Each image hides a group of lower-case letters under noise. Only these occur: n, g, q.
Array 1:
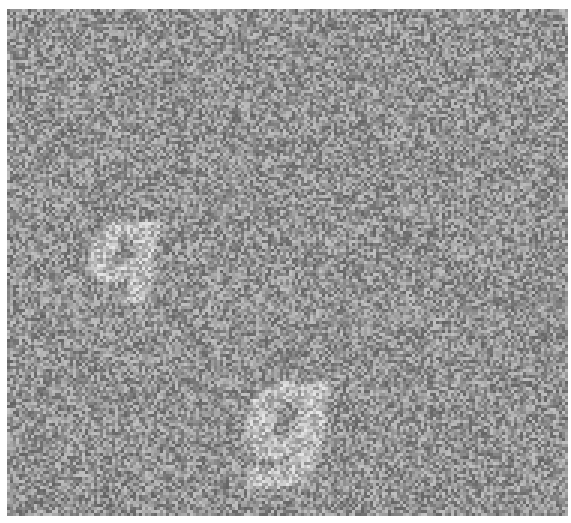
middle left: q; bottom middle: g
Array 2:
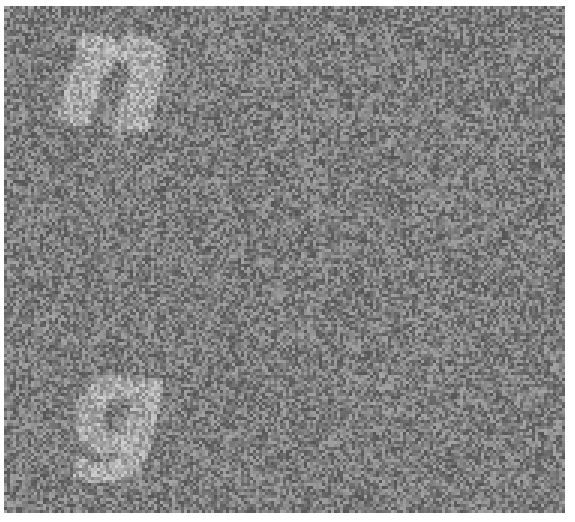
top left: n; bottom left: g
